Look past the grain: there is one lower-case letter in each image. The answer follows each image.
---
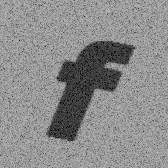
f
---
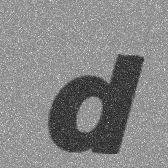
d
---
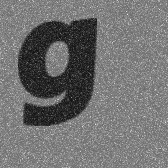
g
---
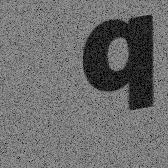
q
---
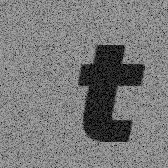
t
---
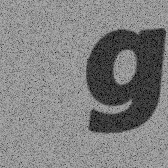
g
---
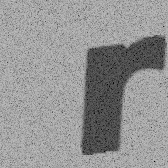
r
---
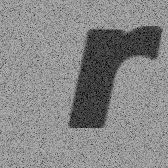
r
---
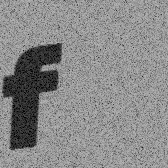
f
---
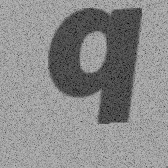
q
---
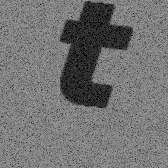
t
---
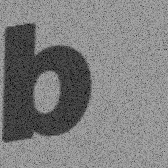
b
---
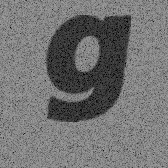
g
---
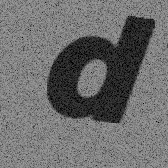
d
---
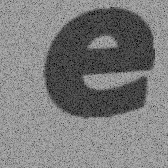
e
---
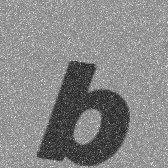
b
